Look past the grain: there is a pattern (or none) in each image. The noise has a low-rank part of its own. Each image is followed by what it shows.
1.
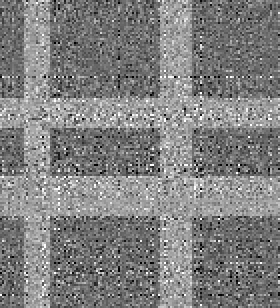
bands of rows crossing bands of columns
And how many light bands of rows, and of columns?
2 and 2
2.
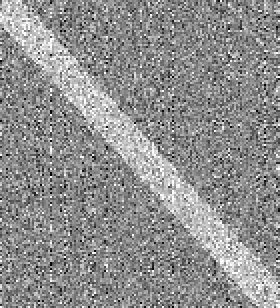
a diagonal band
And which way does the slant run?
top left to bottom right
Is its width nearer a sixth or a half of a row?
a sixth
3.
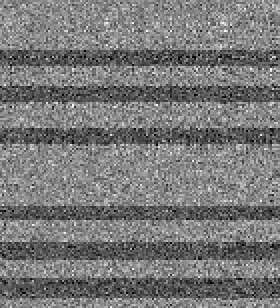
bands of rows
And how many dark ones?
6
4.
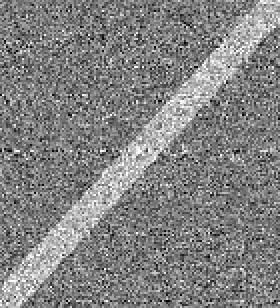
a diagonal band
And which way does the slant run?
bottom left to top right
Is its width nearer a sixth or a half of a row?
a sixth
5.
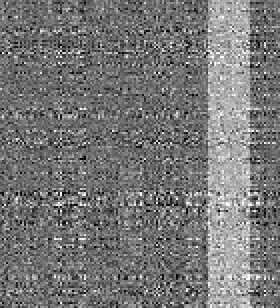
one band of columns
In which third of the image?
right
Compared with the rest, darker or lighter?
lighter
